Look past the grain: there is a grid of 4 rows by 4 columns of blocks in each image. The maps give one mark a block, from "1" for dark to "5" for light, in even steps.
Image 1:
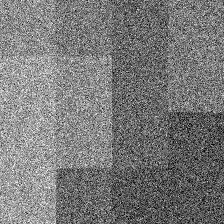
4 3 2 3
5 4 2 3
5 4 2 1
5 2 1 1
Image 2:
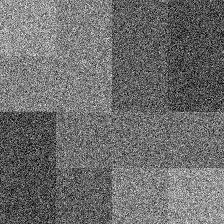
5 4 2 1
4 4 2 1
1 3 3 3
1 2 4 5
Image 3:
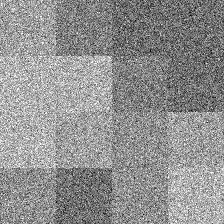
4 2 1 1
5 5 2 1
5 4 3 4
3 1 3 5
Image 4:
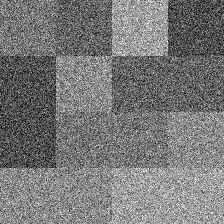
3 2 5 1
1 4 2 2
1 3 3 4
4 4 5 5
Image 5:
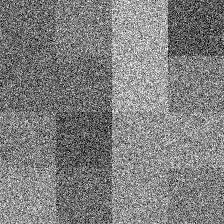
2 3 5 1
2 2 5 3
3 1 4 4
4 2 4 3
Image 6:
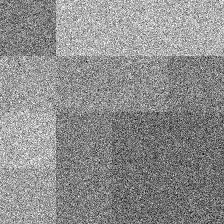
2 5 5 5
4 3 3 2
5 2 1 1
4 2 1 1
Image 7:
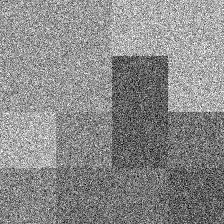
4 4 5 5
4 4 1 5
5 3 1 2
3 2 2 1
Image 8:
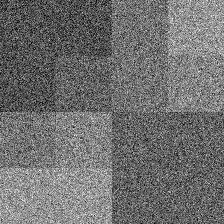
1 1 3 5
1 2 3 4
3 4 2 2
5 5 2 2
